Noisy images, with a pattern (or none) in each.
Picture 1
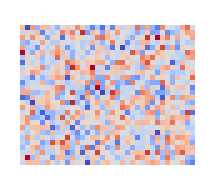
only noise
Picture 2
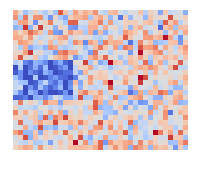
one block
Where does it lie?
middle left
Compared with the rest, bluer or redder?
bluer
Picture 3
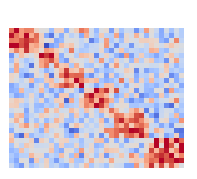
blocks along the diagonal
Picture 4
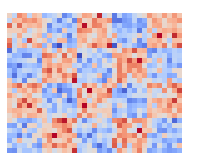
a checkerboard
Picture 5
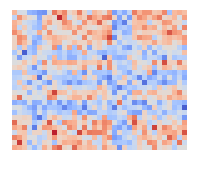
bands of rows crossing bands of columns
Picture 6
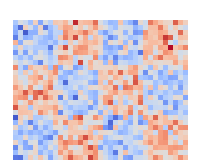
a checkerboard
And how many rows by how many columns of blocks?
3 by 4
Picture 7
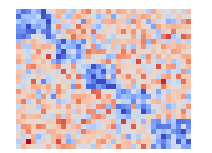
blocks along the diagonal
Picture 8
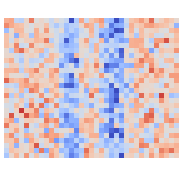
bands of columns
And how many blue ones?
2
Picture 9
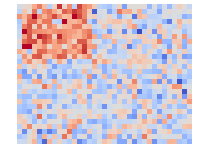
one block
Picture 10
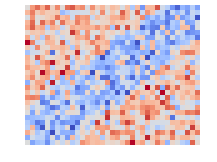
a diagonal band
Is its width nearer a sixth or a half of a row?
a half
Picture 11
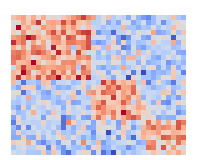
blocks along the diagonal
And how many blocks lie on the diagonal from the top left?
3
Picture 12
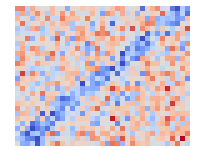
a diagonal band
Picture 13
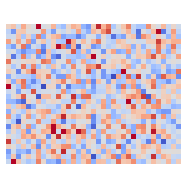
only noise
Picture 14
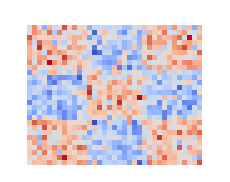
a checkerboard
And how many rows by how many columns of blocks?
3 by 3
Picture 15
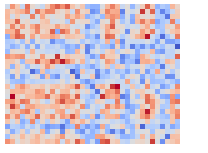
bands of rows crossing bands of columns
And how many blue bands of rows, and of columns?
3 and 3
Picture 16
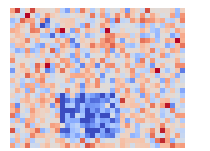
one block
